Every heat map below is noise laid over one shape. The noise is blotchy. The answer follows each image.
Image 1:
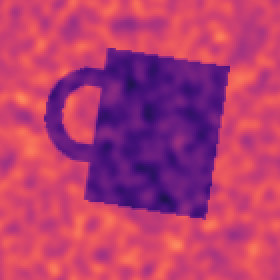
cup
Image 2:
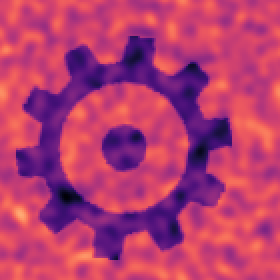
gear
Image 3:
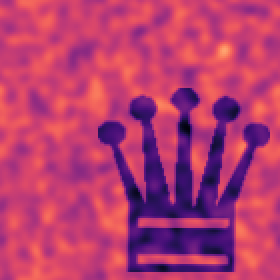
chess queen
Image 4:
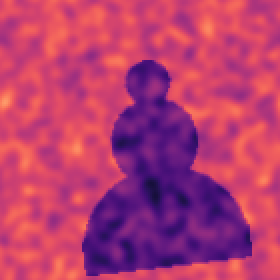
chess pawn
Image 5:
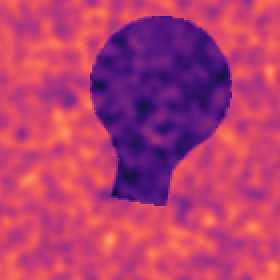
light bulb
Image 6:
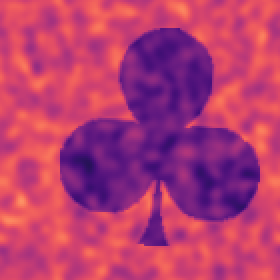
club
